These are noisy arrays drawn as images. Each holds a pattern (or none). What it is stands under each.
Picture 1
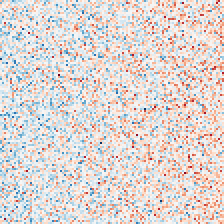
a smooth slope
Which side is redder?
right
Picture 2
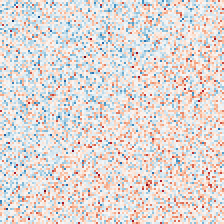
a sharp edge
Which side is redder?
bottom right
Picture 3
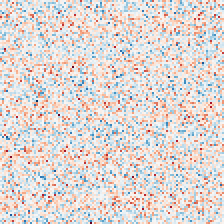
horizontal stripes
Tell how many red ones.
5
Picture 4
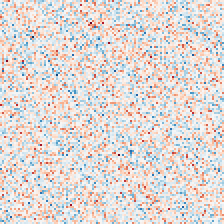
diagonal stripes
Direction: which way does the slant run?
top left to bottom right
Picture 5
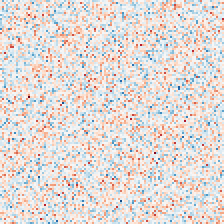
diagonal stripes
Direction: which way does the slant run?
bottom left to top right
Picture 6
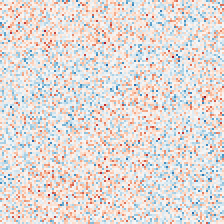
spokes from one point
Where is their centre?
top right
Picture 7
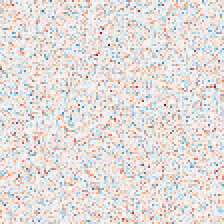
only noise
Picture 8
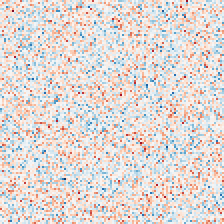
rings round one point
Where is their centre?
top middle
